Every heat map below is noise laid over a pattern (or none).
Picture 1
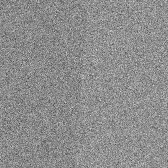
a sharp edge
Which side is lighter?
right
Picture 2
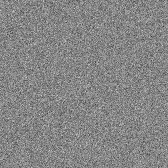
only noise
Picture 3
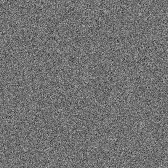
only noise
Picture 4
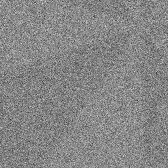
spokes from one point
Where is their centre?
top right
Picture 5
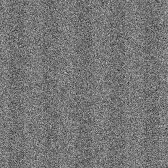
vertical stripes
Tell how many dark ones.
5
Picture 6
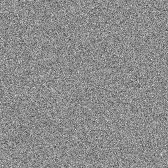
only noise
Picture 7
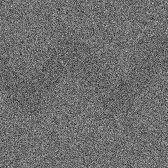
a wavy band
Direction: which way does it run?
left to right
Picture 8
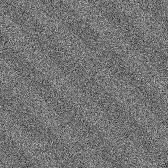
diagonal stripes
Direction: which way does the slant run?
top left to bottom right
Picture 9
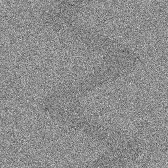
a wavy band
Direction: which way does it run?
top to bottom
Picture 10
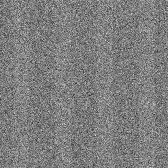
vertical stripes
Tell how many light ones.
4
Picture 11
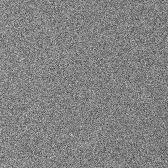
a smooth slope
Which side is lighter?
left
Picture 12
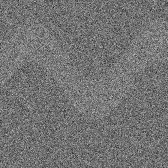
a wavy band
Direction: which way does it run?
left to right
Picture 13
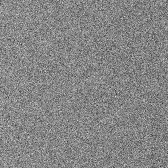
a smooth slope
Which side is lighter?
left
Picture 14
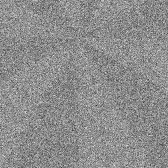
spokes from one point
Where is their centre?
top middle
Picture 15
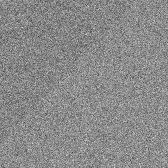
a sharp edge
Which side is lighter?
bottom right
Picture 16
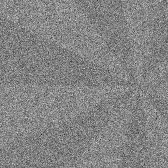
spokes from one point
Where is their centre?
middle right
